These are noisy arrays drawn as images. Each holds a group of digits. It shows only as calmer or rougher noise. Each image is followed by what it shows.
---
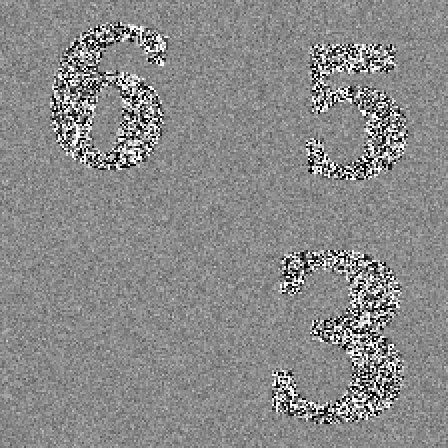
top left: 6; top right: 5; bottom right: 3
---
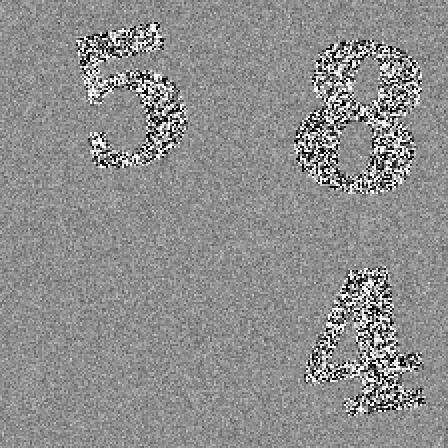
top left: 5; top right: 8; bottom right: 4
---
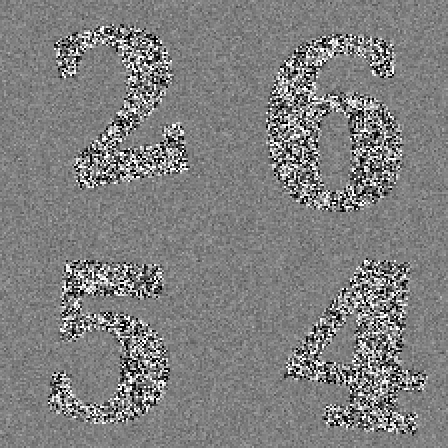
top left: 2; top right: 6; bottom left: 5; bottom right: 4
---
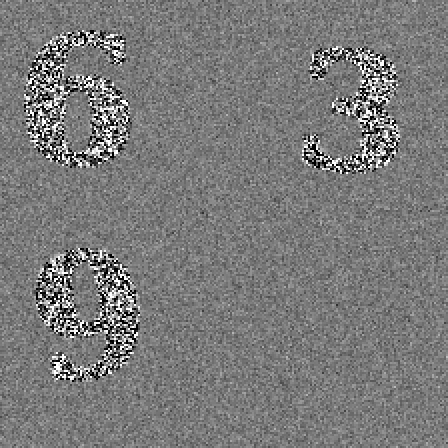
top left: 6; top right: 3; bottom left: 9
